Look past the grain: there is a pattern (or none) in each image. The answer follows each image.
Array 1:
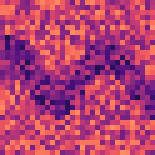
a wavy band
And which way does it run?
left to right
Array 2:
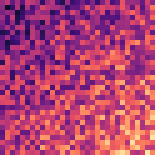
a smooth slope
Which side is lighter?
bottom right
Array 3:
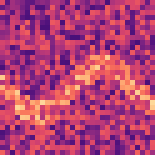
a wavy band
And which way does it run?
left to right
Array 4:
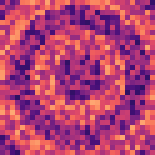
rings round one point
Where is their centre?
centre
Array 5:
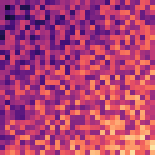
a smooth slope
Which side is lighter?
bottom right
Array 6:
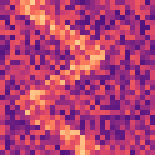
a wavy band
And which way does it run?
top to bottom
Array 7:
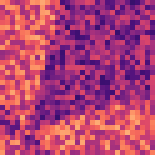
spokes from one point
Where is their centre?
bottom left
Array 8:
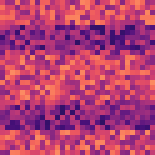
horizontal stripes
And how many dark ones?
2
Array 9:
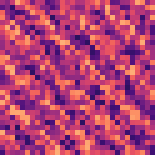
diagonal stripes
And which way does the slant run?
top left to bottom right
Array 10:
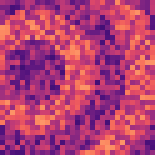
rings round one point
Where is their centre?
middle left
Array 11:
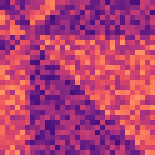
spokes from one point
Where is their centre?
top left
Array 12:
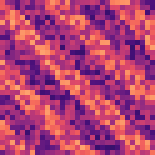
diagonal stripes
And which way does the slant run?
top left to bottom right
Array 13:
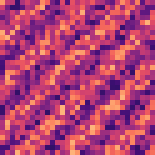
diagonal stripes
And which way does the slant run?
bottom left to top right
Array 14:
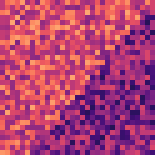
a sharp edge
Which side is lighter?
top left
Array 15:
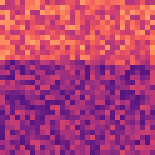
a sharp edge
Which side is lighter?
top
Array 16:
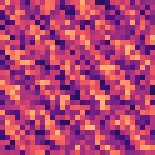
diagonal stripes
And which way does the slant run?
top left to bottom right
